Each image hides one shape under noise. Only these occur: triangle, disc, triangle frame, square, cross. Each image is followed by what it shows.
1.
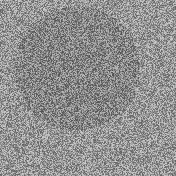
disc
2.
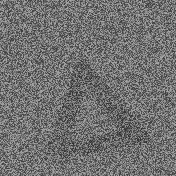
triangle frame
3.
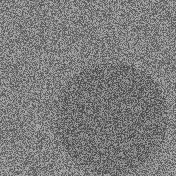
disc
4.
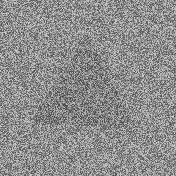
triangle
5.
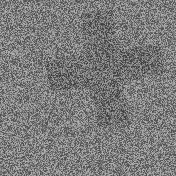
cross
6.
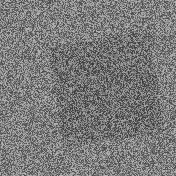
square
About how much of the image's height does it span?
two thirds
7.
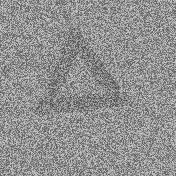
triangle frame
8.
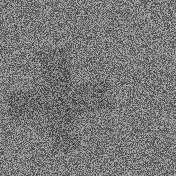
cross
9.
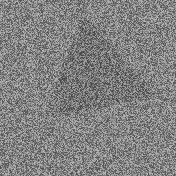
triangle
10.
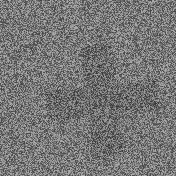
cross
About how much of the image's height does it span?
two thirds
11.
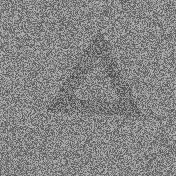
triangle frame
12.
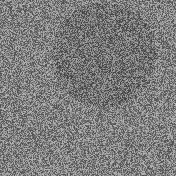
disc
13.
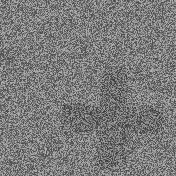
cross
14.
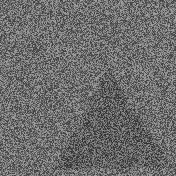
triangle
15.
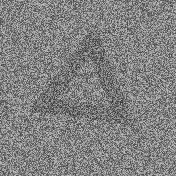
triangle frame
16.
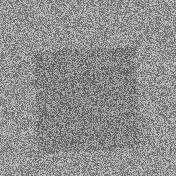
square
